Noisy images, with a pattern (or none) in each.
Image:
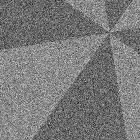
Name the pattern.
spokes from one point
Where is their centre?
top right
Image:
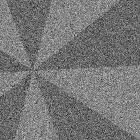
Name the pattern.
spokes from one point
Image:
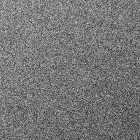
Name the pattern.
a smooth slope
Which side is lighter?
top left
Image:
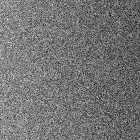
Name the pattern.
a smooth slope
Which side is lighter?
left
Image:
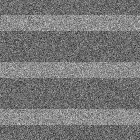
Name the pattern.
horizontal stripes
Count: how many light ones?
3
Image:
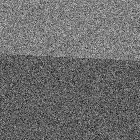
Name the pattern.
a sharp edge
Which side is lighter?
top
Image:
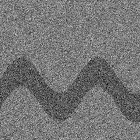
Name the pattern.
a wavy band
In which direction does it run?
left to right
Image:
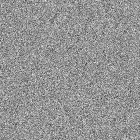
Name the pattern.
only noise
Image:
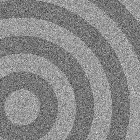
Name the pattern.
rings round one point
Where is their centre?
bottom left
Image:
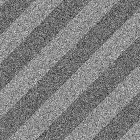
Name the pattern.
diagonal stripes
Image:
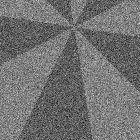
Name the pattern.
spokes from one point
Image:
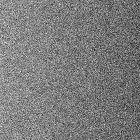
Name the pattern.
a smooth slope
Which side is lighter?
left
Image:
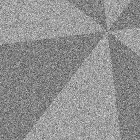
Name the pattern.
spokes from one point
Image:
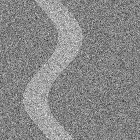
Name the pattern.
a wavy band
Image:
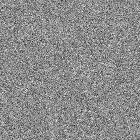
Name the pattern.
only noise
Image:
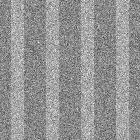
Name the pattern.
vertical stripes
